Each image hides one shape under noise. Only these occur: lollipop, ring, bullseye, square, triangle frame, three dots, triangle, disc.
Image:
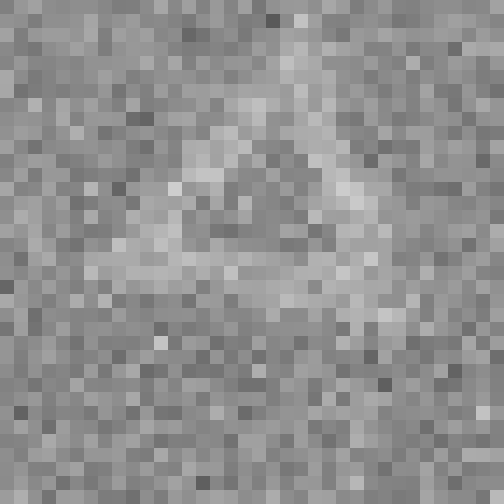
triangle frame
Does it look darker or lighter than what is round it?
lighter
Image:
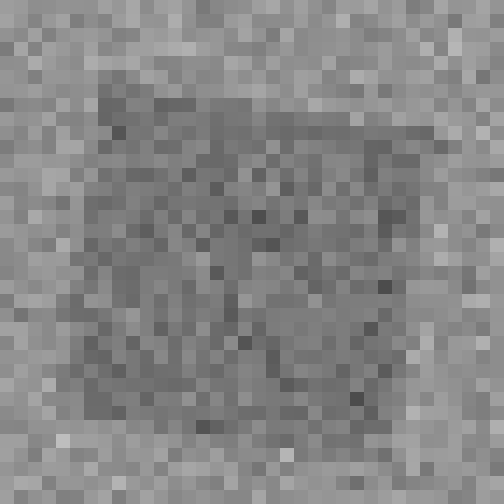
square
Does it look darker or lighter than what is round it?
darker
